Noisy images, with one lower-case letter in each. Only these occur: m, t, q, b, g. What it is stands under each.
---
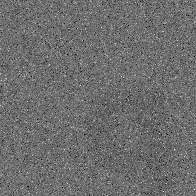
dark q
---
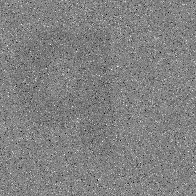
dark q
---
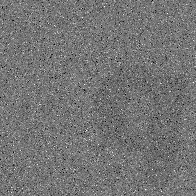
dark q
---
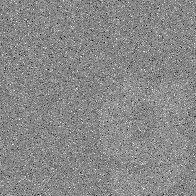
light g
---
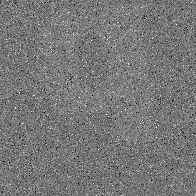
light q
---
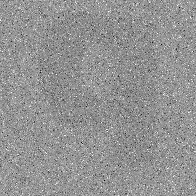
dark q
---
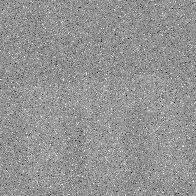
light m
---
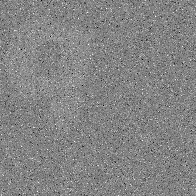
light q
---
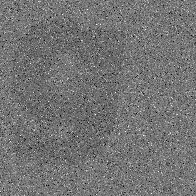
dark g
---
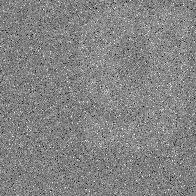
light g
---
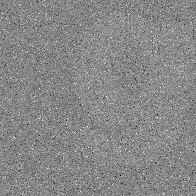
light g
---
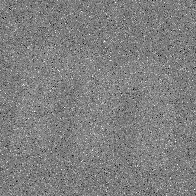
light m
